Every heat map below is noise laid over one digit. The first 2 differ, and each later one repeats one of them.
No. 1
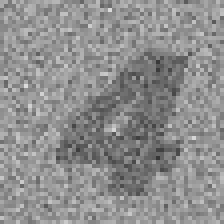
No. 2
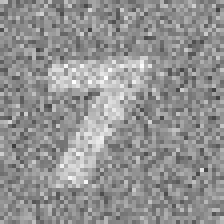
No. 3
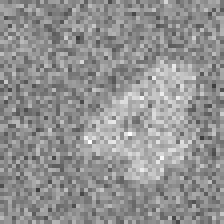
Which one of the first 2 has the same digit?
1
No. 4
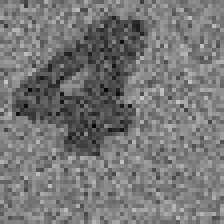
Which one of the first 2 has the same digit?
1
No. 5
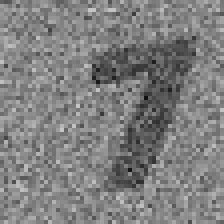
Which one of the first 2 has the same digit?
2
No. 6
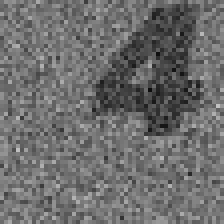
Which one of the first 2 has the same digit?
1
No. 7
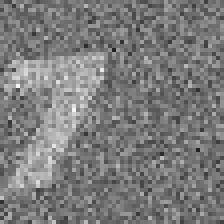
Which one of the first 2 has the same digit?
2
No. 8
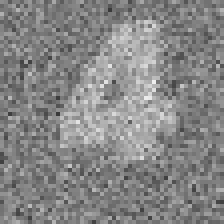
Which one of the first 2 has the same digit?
1
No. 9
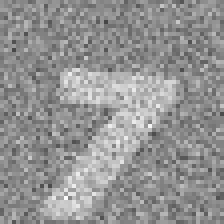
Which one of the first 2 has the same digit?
2
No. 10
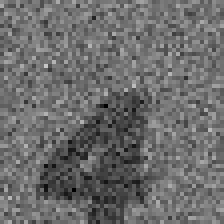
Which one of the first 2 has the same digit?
1
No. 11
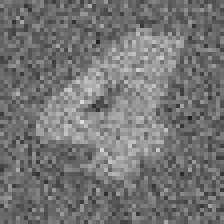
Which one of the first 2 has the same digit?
1
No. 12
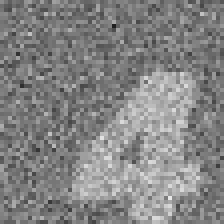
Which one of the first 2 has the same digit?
1
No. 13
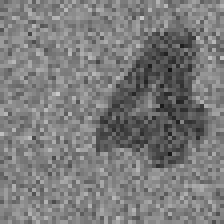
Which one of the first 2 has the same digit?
1
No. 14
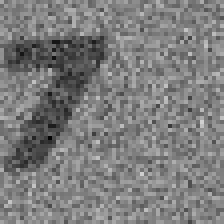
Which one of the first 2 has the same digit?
2
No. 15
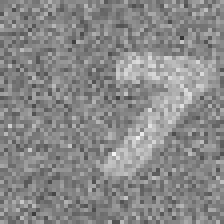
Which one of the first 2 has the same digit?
2
